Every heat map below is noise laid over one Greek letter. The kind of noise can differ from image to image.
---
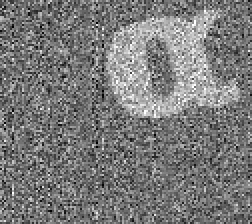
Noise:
columns of uneven size
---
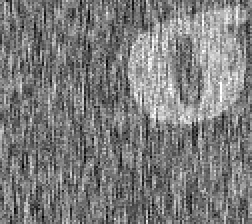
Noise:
streaked along the columns
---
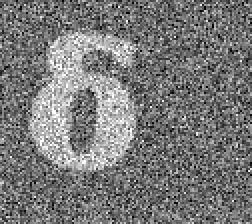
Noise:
independent entries
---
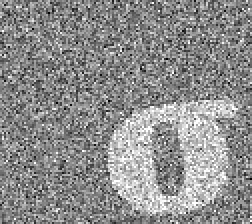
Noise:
independent entries
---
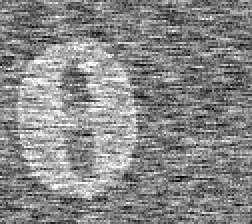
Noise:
streaked along the rows
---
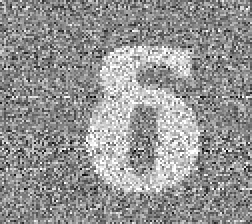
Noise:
rows of uneven size
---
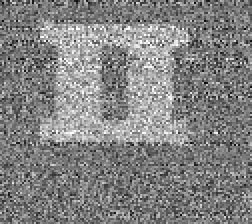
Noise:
rows of uneven size
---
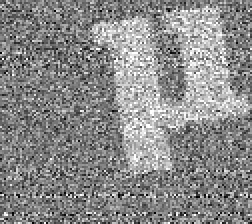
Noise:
rows of uneven size
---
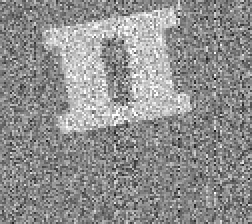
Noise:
columns of uneven size
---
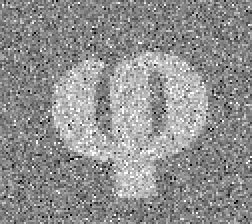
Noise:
heavy tails
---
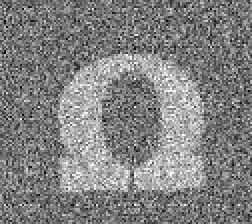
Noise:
low rank plus noise
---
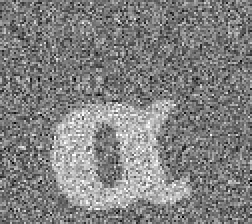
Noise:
low rank plus noise
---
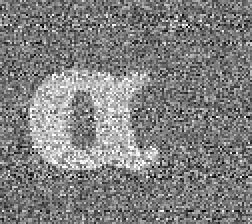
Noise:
rows of uneven size
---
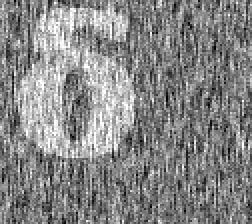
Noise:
streaked along the columns
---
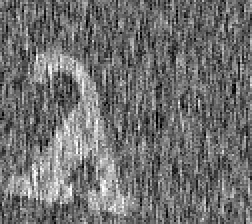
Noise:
streaked along the columns
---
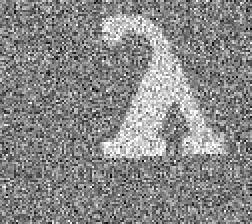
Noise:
low rank plus noise
